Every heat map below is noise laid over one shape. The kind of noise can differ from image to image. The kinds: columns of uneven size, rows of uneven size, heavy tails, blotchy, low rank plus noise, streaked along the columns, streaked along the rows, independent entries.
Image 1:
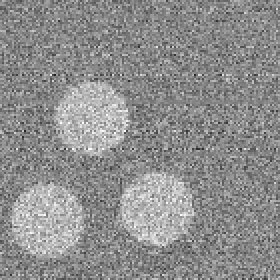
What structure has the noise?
rows of uneven size
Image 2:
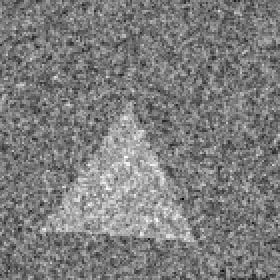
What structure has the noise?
blotchy
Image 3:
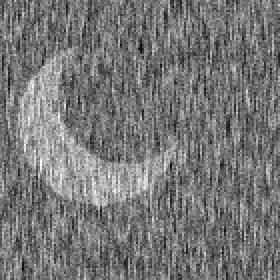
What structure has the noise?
streaked along the columns
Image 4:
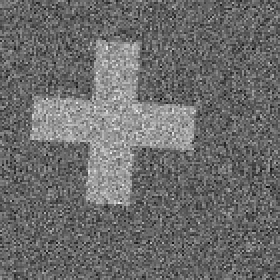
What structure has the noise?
low rank plus noise
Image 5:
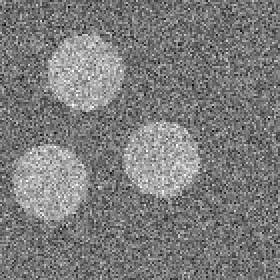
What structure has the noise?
independent entries
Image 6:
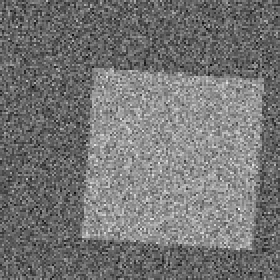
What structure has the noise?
independent entries
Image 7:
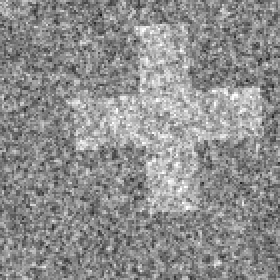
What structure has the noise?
blotchy
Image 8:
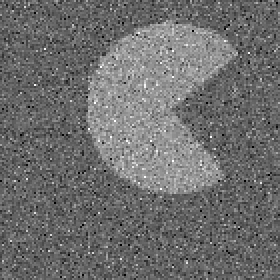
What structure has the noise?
heavy tails
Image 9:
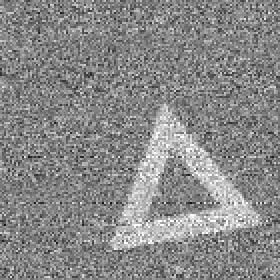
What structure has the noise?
rows of uneven size
